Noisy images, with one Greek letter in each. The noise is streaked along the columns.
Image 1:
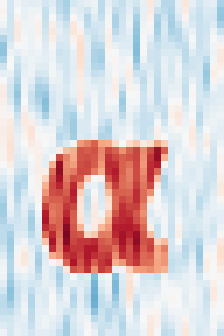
alpha
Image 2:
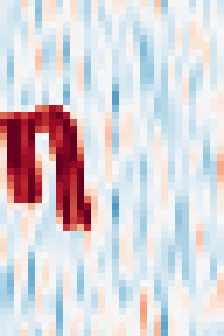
eta
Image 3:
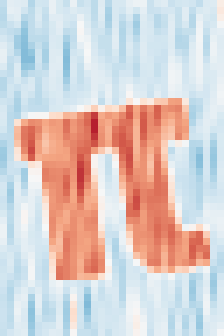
pi
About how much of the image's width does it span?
nearly all
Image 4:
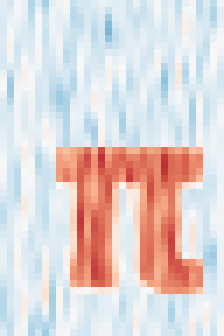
pi
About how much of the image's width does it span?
two thirds
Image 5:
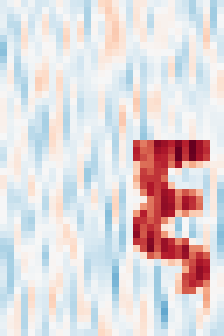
xi
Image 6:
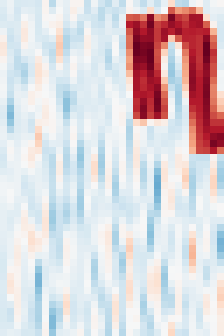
eta
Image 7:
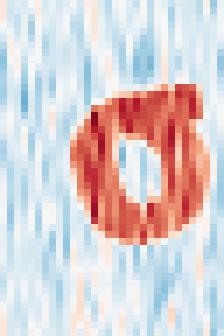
sigma
